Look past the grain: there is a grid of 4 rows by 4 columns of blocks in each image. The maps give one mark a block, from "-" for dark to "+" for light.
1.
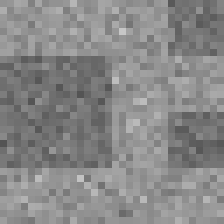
+ + + -
- - + +
- - + -
+ + + +
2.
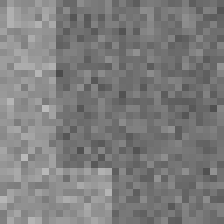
+ - - -
+ - - -
+ - - -
+ + - -
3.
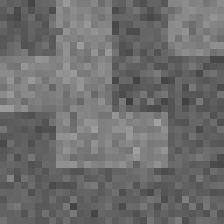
- + - +
+ + - -
- + + -
- - - -
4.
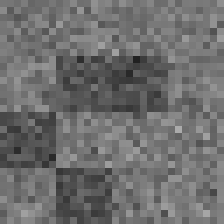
+ + + +
+ - - +
- + + +
+ - + +
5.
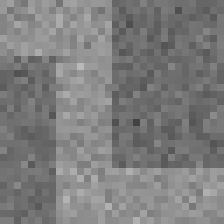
+ + - -
- + - -
- + - -
- + + +
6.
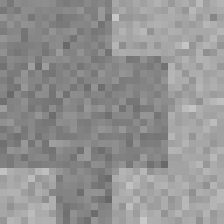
- - + +
- - - +
- - - +
+ - + +
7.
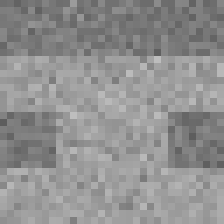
- - - -
+ + + +
- + + -
+ + + +
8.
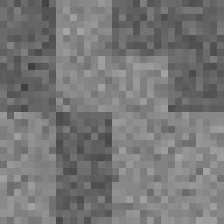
- + - -
- + + -
+ - + +
+ - + +
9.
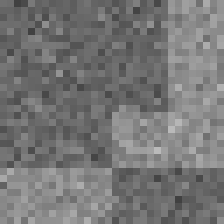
- - - +
- - - +
- - + +
+ + - -
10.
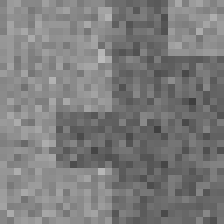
+ + - +
+ + - -
+ - - -
+ + - -
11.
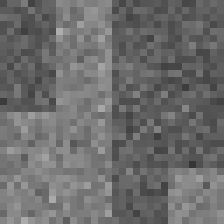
- + - -
- + - -
+ + - -
+ + - +
